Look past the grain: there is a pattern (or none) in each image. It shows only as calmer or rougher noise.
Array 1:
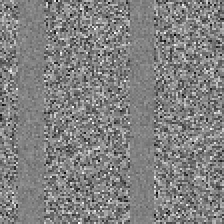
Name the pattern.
bands of columns
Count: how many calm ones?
2
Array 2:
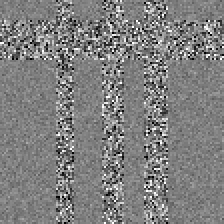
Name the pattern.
bands of rows crossing bands of columns
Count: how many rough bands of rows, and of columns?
1 and 3
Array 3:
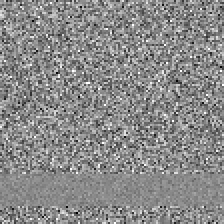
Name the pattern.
one band of rows
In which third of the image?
bottom
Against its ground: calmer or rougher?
calmer
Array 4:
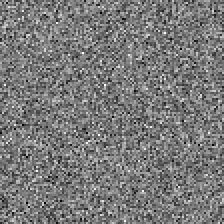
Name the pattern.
only noise
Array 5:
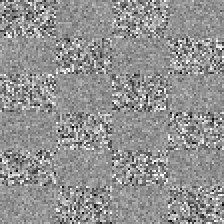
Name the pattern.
a checkerboard
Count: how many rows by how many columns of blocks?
6 by 4
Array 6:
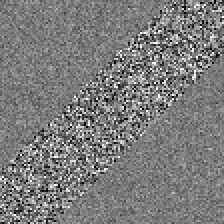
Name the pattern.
a diagonal band
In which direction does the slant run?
bottom left to top right
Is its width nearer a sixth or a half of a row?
a half
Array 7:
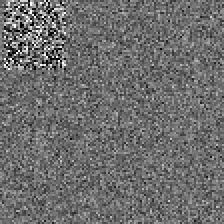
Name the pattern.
one block
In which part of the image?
top left
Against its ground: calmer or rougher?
rougher
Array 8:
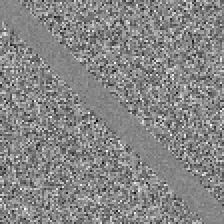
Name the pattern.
a diagonal band
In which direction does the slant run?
top left to bottom right
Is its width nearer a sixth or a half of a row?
a sixth
